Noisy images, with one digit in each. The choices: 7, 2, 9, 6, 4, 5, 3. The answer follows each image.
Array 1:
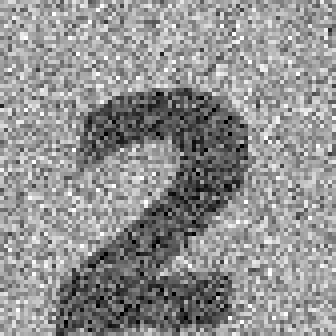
dark 2
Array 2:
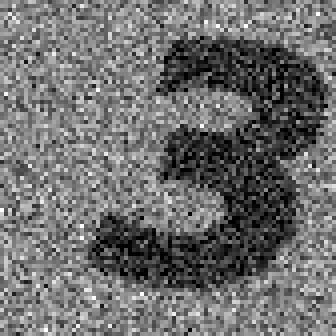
dark 3
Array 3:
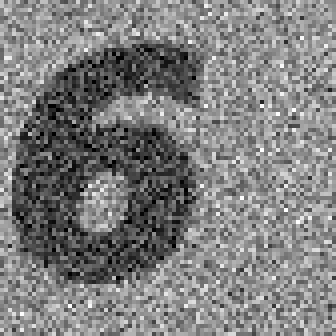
dark 6
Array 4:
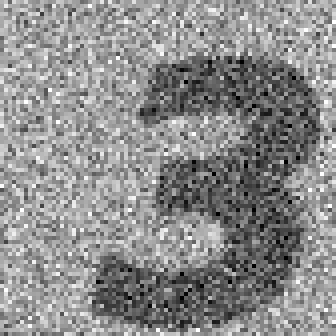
dark 3
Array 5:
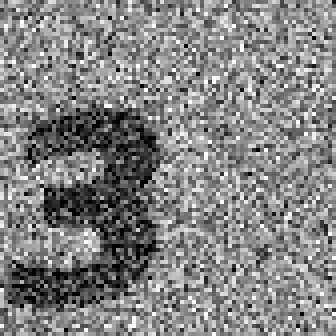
dark 3
